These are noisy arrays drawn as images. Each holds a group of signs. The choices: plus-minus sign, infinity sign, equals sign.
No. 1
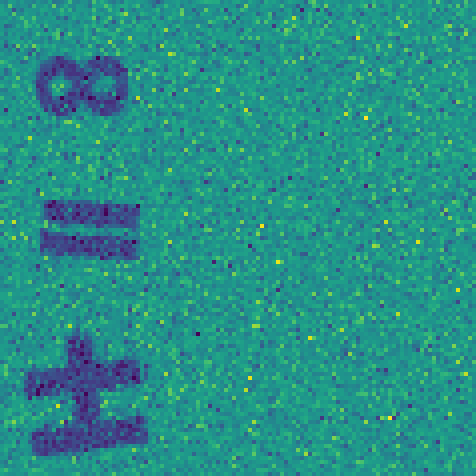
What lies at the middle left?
equals sign
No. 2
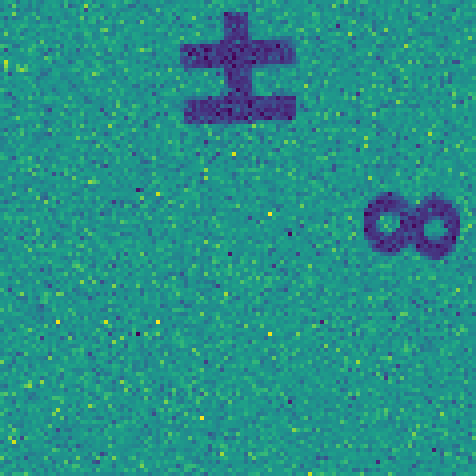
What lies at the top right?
nothing
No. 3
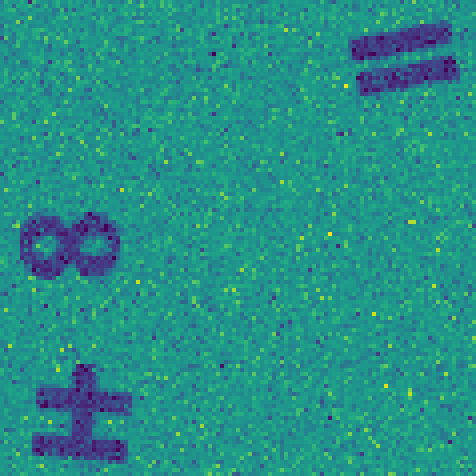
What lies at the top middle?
nothing
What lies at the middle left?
infinity sign
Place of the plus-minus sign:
bottom left
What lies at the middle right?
nothing
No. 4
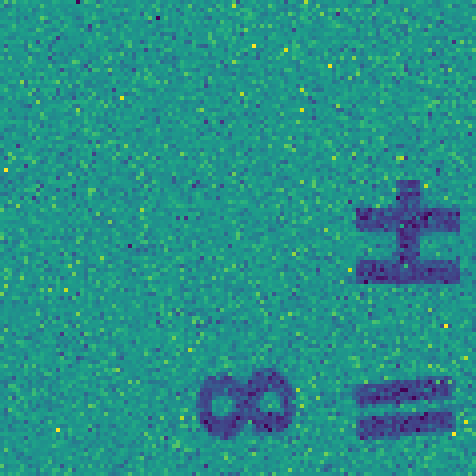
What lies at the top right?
nothing
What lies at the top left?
nothing
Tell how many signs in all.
3
